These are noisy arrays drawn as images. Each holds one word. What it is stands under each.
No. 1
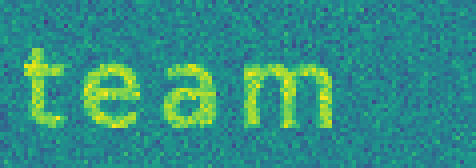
team
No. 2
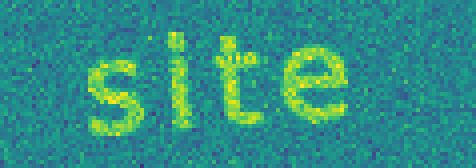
site
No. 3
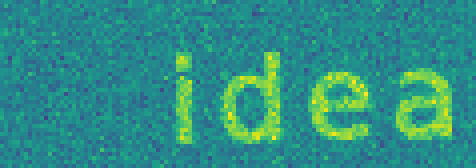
idea
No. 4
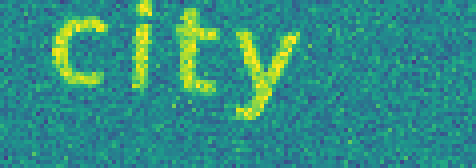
city
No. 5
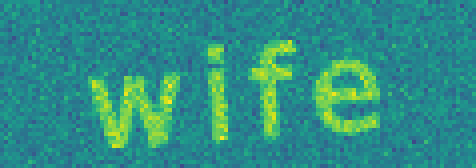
wife
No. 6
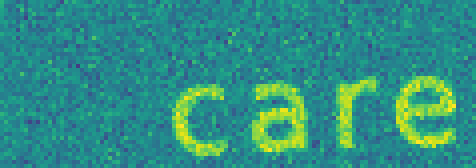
care
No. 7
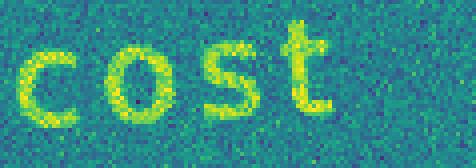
cost
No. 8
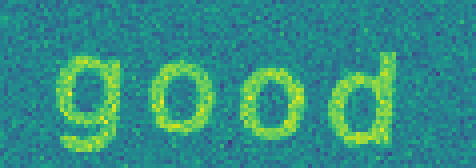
good
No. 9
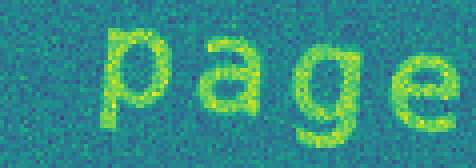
page
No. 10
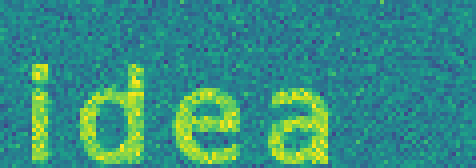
idea
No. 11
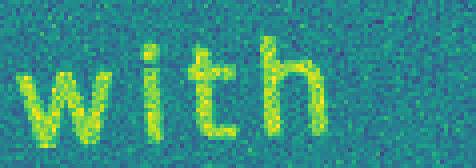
with
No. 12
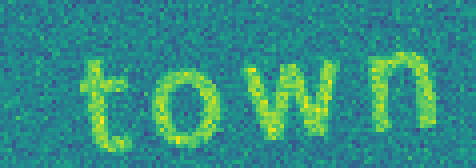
town
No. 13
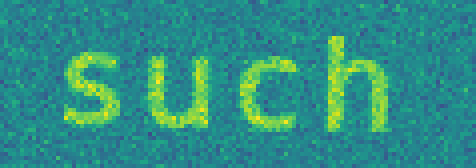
such
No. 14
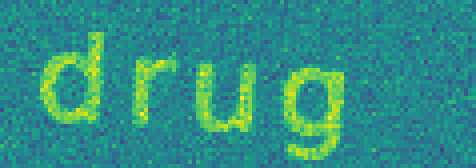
drug
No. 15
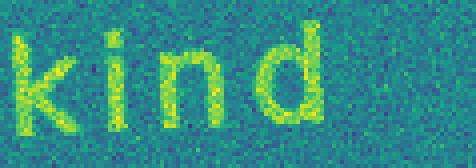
kind
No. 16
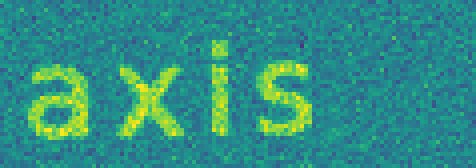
axis
